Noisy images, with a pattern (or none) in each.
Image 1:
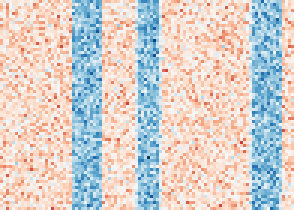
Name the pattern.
bands of columns
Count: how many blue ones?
3
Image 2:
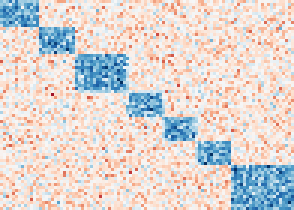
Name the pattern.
blocks along the diagonal
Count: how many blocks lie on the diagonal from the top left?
7
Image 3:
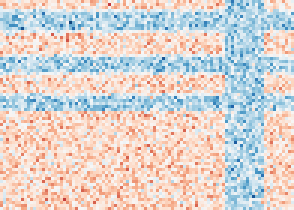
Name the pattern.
bands of rows crossing bands of columns
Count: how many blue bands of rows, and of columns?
3 and 1
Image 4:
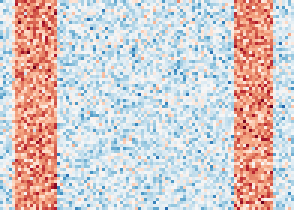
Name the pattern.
bands of columns
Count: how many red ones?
2
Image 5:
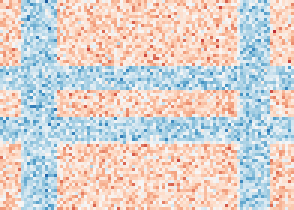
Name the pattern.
bands of rows crossing bands of columns
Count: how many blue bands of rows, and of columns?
2 and 2
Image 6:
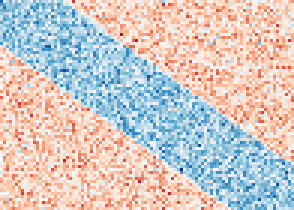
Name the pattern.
a diagonal band
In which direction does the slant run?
top left to bottom right
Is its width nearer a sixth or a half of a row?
a half
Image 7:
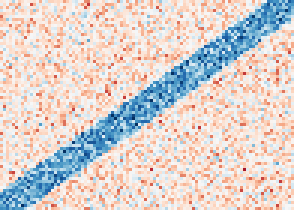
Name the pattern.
a diagonal band
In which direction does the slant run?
bottom left to top right
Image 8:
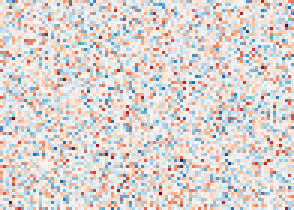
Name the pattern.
only noise
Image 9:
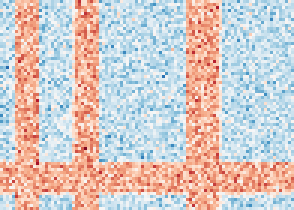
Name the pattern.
bands of rows crossing bands of columns
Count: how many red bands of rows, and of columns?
1 and 3
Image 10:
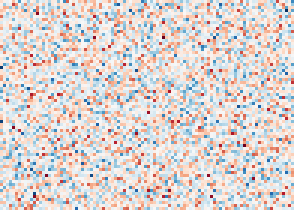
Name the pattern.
only noise
